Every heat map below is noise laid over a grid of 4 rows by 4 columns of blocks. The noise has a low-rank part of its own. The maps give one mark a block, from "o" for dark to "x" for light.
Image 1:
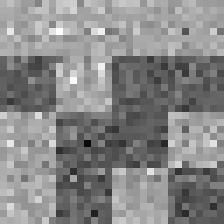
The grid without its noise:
x x x x
o x o o
x o o x
x o x o
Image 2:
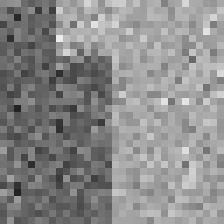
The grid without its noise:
o x x x
o o x x
o o x x
o o x x
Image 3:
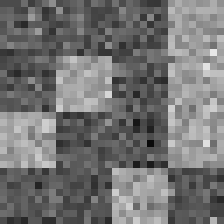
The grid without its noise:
o o o x
o x o x
x o o x
o o x o
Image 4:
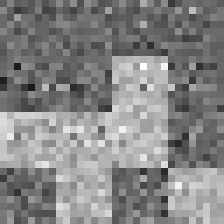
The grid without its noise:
o o o o
o o x o
x x x o
o x o x
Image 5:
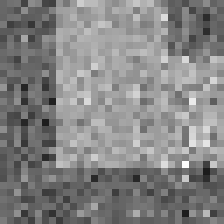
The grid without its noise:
o x x o
o x x x
o x x x
o o o o
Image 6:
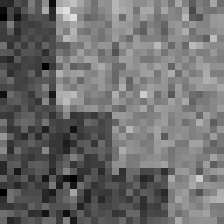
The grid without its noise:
o x x x
o x x x
o o x x
o o o x
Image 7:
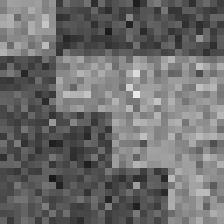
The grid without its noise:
x o o o
o x x x
o o x x
o o o x
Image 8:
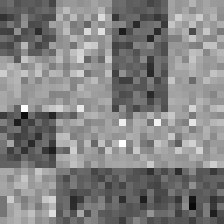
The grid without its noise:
o x o x
x x o x
o x x x
x o o o
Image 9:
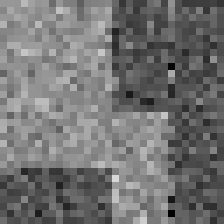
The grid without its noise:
x x o o
x x o o
x x x o
o o x o
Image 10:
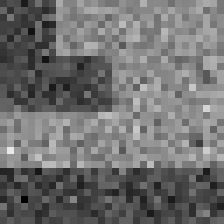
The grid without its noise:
o x x x
o o x x
x x x x
o o o o
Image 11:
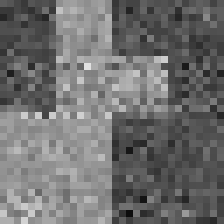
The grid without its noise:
o x o o
o x x o
x x o o
x x o o
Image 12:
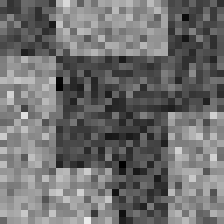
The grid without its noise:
o x x o
x o o o
x o o x
x x o x
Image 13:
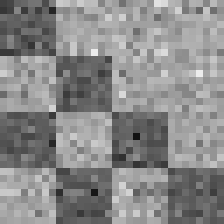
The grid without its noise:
o x x x
x o x x
o x o x
x o x o
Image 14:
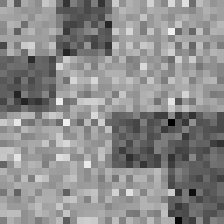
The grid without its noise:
x o x x
o x x x
x x o o
x x x o
